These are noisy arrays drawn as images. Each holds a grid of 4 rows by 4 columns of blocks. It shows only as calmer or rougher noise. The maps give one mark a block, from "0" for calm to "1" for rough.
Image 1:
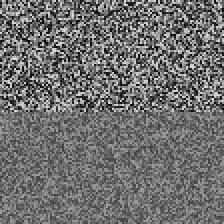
1 1 1 1
1 1 1 1
0 0 0 0
0 0 0 0
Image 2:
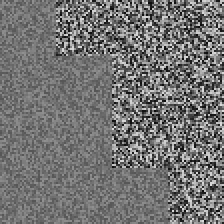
0 1 1 1
0 0 1 1
0 0 1 1
0 0 0 1
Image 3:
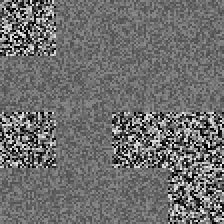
1 0 0 0
0 0 0 0
1 0 1 1
0 0 0 1
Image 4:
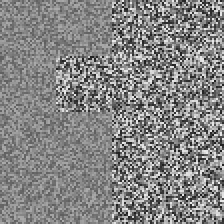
0 0 1 1
0 1 1 1
0 0 1 1
0 0 1 1
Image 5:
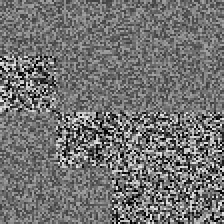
0 0 0 0
1 0 0 0
0 1 1 1
0 0 1 1
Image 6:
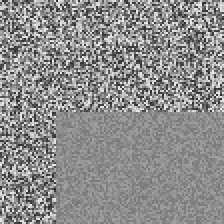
1 1 1 1
1 1 1 1
1 0 0 0
1 0 0 0
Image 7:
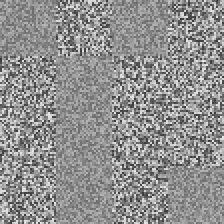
0 1 0 1
1 0 1 1
1 0 1 1
1 0 1 0
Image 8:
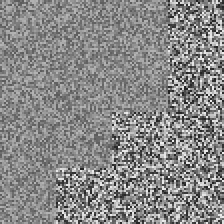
0 0 0 1
0 0 0 1
0 0 1 1
0 1 1 1
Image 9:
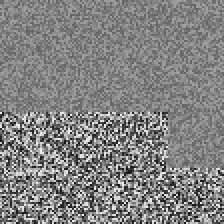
0 0 0 0
0 0 0 0
1 1 1 0
1 1 1 1
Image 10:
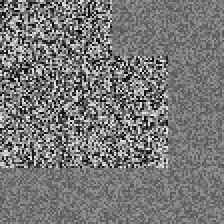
1 1 0 0
1 1 1 0
1 1 1 0
0 0 0 0
